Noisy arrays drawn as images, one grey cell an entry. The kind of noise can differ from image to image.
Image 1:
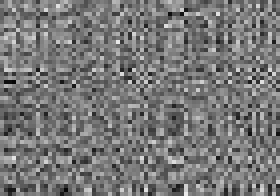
low rank plus noise
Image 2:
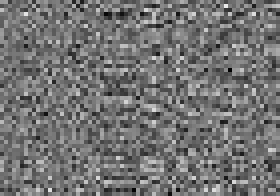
low rank plus noise
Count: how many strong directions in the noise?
two
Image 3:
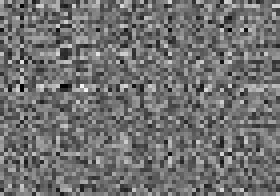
low rank plus noise
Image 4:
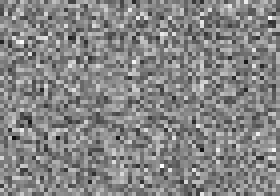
low rank plus noise
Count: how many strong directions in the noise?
five to eight
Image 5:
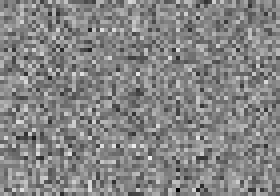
low rank plus noise
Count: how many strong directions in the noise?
five to eight
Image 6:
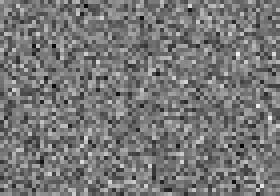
independent entries
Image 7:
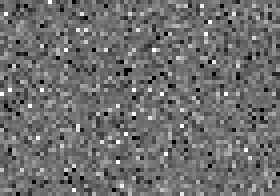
heavy tails
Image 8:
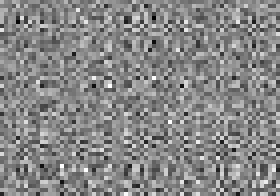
low rank plus noise
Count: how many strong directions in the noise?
one
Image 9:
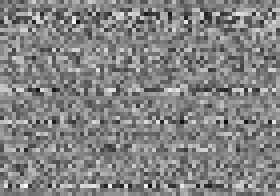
rows of uneven size
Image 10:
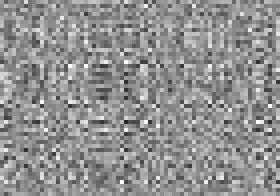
low rank plus noise
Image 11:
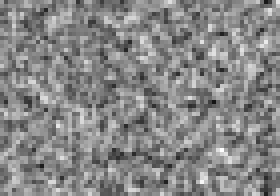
blotchy
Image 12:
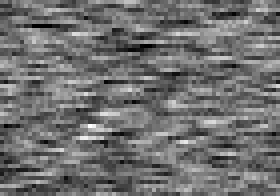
streaked along the rows
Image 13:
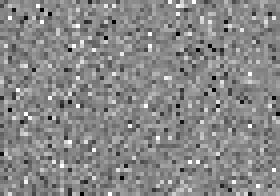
heavy tails
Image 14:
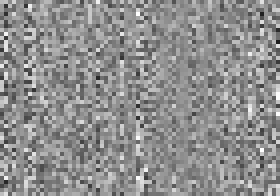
columns of uneven size
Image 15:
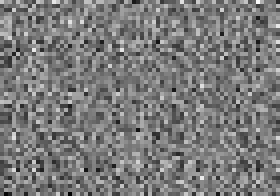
low rank plus noise
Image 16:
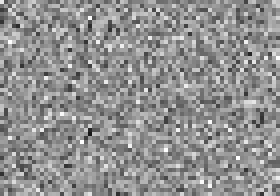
independent entries
